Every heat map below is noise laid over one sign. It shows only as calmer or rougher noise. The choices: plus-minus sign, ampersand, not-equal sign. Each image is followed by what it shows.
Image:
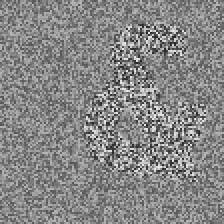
rough ampersand
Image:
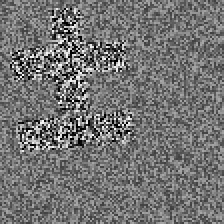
rough plus-minus sign
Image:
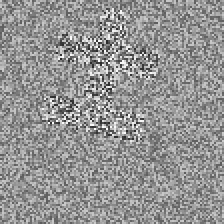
rough plus-minus sign
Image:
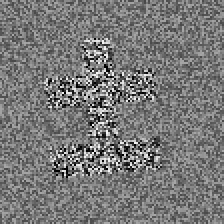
rough plus-minus sign
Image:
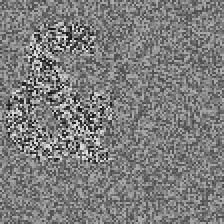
rough ampersand
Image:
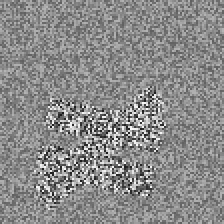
rough not-equal sign
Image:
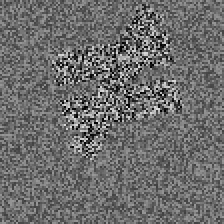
rough not-equal sign
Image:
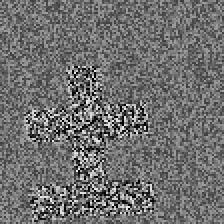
rough plus-minus sign
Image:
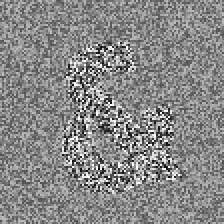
rough ampersand
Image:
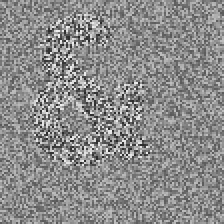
rough ampersand
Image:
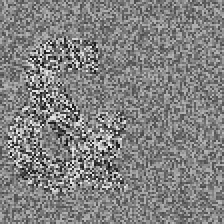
rough ampersand
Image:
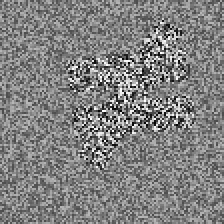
rough not-equal sign
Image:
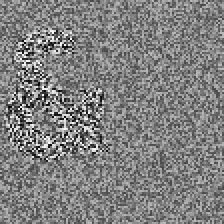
rough ampersand
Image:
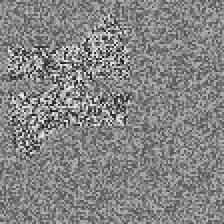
rough not-equal sign
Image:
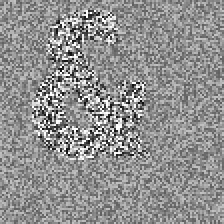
rough ampersand
